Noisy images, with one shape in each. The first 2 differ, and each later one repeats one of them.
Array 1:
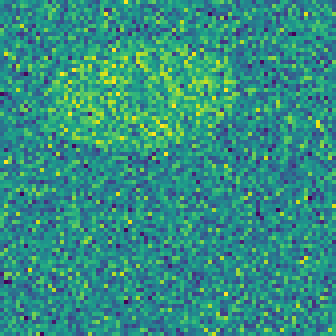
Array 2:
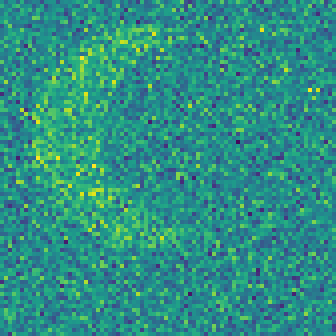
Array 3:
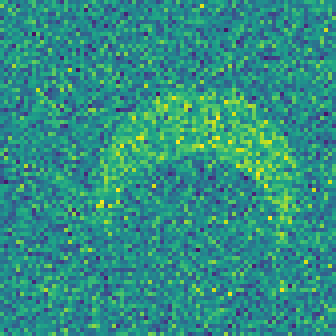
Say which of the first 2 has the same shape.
2
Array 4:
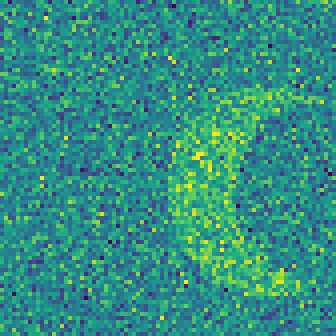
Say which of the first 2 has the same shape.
2
